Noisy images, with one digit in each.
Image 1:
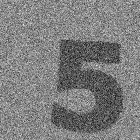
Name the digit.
5
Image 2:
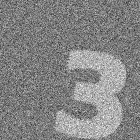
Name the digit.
3
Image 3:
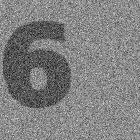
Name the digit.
6
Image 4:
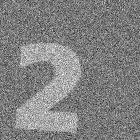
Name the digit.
2
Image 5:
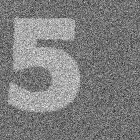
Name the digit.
5
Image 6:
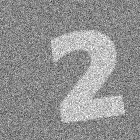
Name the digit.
2
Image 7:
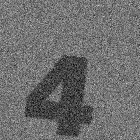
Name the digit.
4
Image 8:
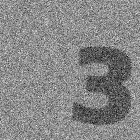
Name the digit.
3
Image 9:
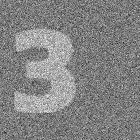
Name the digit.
3
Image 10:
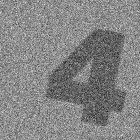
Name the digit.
4
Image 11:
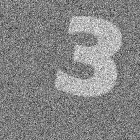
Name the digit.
3
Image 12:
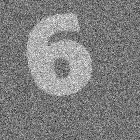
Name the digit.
6
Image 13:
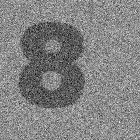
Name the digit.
8
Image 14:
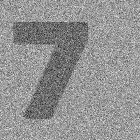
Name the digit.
7
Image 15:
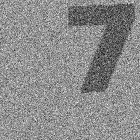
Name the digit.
7
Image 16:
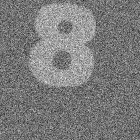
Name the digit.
8
